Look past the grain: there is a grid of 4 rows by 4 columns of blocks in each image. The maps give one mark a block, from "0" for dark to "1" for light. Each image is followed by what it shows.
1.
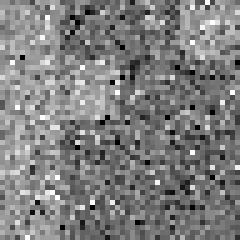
1 0 0 1
1 1 0 0
1 0 0 0
1 0 0 0
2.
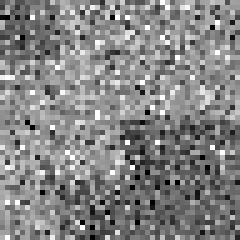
0 1 1 1
1 1 1 1
1 1 0 0
1 0 0 0
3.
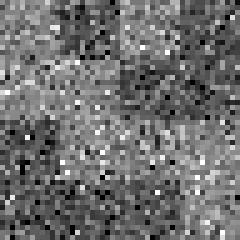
1 0 1 0
1 1 0 0
0 1 1 1
0 0 0 1
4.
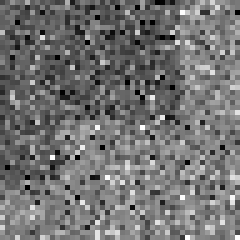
0 0 0 1
0 0 0 1
0 1 1 1
1 1 1 1
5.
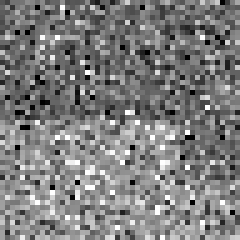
0 0 0 0
0 0 0 0
1 1 1 0
1 1 1 1
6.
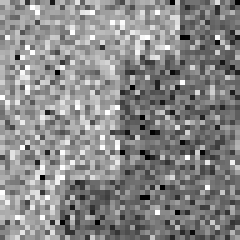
1 1 1 0
1 1 0 0
1 1 0 0
1 0 0 0
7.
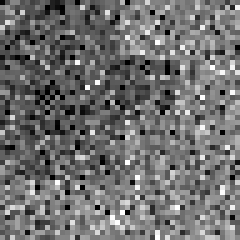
0 0 1 1
0 0 0 1
0 0 1 1
1 1 1 1
